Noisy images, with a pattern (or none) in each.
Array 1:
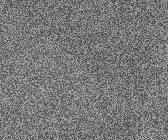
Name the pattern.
spokes from one point
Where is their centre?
bottom right
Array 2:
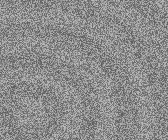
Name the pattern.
rings round one point
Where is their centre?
bottom left
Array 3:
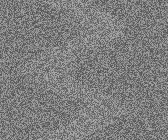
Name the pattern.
a wavy band
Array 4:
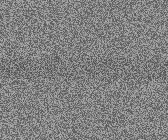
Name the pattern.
one horizontal stripe
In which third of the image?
middle
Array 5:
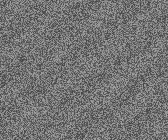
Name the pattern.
diagonal stripes
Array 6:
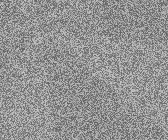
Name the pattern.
spokes from one point
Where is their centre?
top left
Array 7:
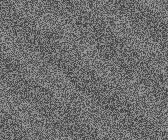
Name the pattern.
diagonal stripes
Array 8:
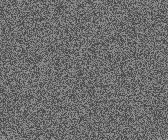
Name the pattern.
only noise
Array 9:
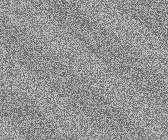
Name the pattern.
diagonal stripes
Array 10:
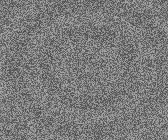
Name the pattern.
rings round one point
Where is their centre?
centre
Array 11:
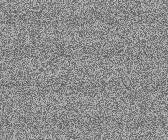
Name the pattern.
horizontal stripes
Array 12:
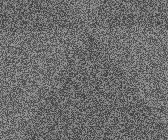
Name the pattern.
spokes from one point
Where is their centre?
top middle
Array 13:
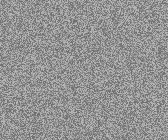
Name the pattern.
only noise
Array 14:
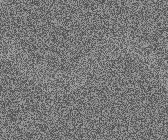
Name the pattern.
a wavy band
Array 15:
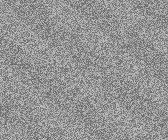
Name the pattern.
diagonal stripes
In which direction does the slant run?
top left to bottom right
